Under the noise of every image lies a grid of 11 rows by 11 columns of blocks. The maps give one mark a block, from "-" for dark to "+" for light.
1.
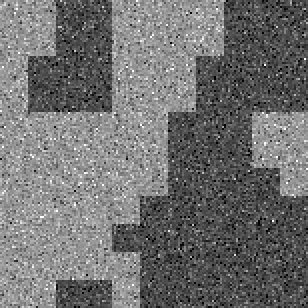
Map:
+ + - - + + + + - - -
+ + - - + + + + - - -
+ - - - + + + - - - -
+ - - - + + + - - - -
+ + + + + + - - - + +
+ + + + + + - - - + +
+ + + + + + - - - - +
+ + + + + - - - - - -
+ + + + - - - - - - -
+ + + + + - - - - - -
+ + - - + - - - - - -
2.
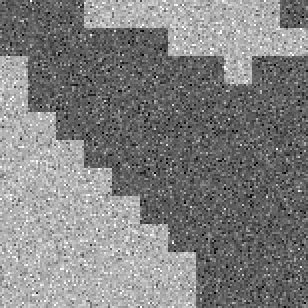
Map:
- - - + + + + + + + -
- - - - - - + + + + +
+ - - - - - - - + - -
+ - - - - - - - - - -
+ + - - - - - - - - -
+ + + - - - - - - - -
+ + + + - - - - - - -
+ + + + + - - - - - -
+ + + + + + - - - - -
+ + + + + + + - - - -
+ + + + + + + - - - -
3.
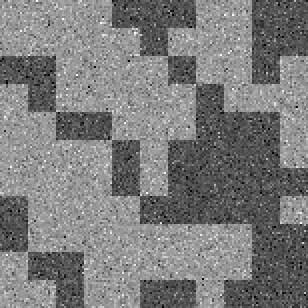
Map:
+ + + + - - - + + - -
+ + + + + - + + + - -
- - + + + + - + + - +
+ - + + + + + - + + +
+ + - - + + + - - - +
+ + + + - + - - - - +
+ + + + - + - - - - -
- + + + + - - - - - +
- + + + + + + + + - -
+ - - + + + + + + - -
+ + - + + - - + - - -
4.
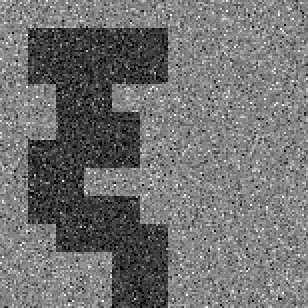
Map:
+ + + + + + + + + + +
+ - - - - - + + + + +
+ - - - - - + + + + +
+ + - - + + + + + + +
+ + - - - + + + + + +
+ - - - - + + + + + +
+ - - + + + + + + + +
+ - - - - + + + + + +
+ + - - - - + + + + +
+ + + + - - + + + + +
+ + + + - - + + + + +
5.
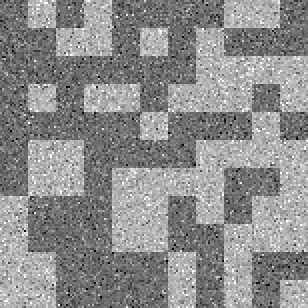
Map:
- + - + - - - - + + -
- - + + - + - + - - -
- - - - - - - + + + +
- + - + + - + + + - +
- - - - - + - - - + -
- + + - - - - + + + +
- + + - + + + + - - +
+ - - - + + - + - + +
+ - - - + + - - + + +
+ + - - - - + - + - -
+ + - - - - + - + - +
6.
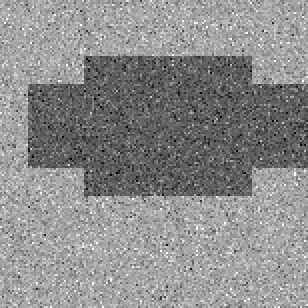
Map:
+ + + + + + + + + + +
+ + + + + + + + + + +
+ + + - - - - - - + +
+ - - - - - - - - - -
+ - - - - - - - - - -
+ - - - - - - - - - -
+ + + - - - - - - + +
+ + + + + + + + + + +
+ + + + + + + + + + +
+ + + + + + + + + + +
+ + + + + + + + + + +
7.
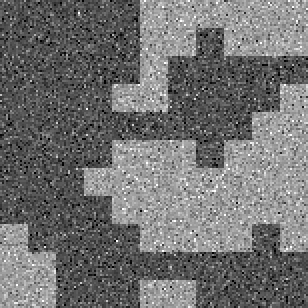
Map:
- - - - - + + + + + +
- - - - - + + - + + +
- - - - - + - - - - -
- - - - + + - - - - +
- - - - - - - - - + +
- - - - + + + - + + +
- - - + + + + + + + +
- - - - + + + + + + +
+ - - - - + + + + - +
+ + - - - - - - - - -
+ + - - - + + - - - -
